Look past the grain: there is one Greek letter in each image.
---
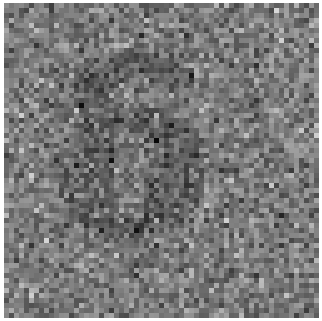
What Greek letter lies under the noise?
delta
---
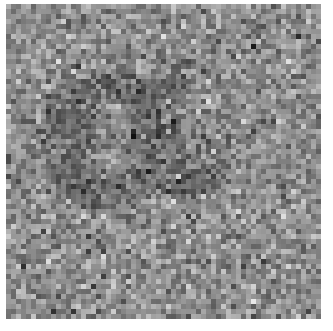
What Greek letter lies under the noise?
alpha
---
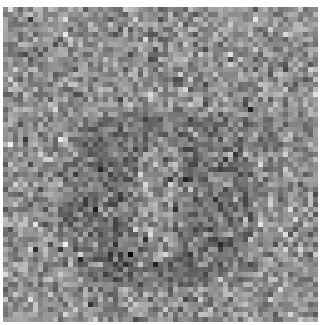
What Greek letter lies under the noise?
sigma
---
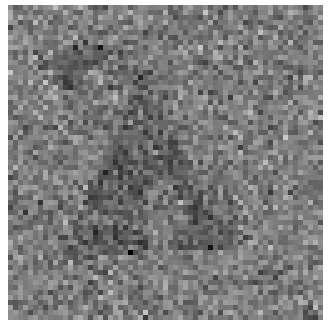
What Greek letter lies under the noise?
lambda
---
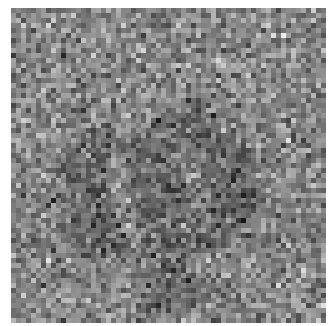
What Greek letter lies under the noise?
phi
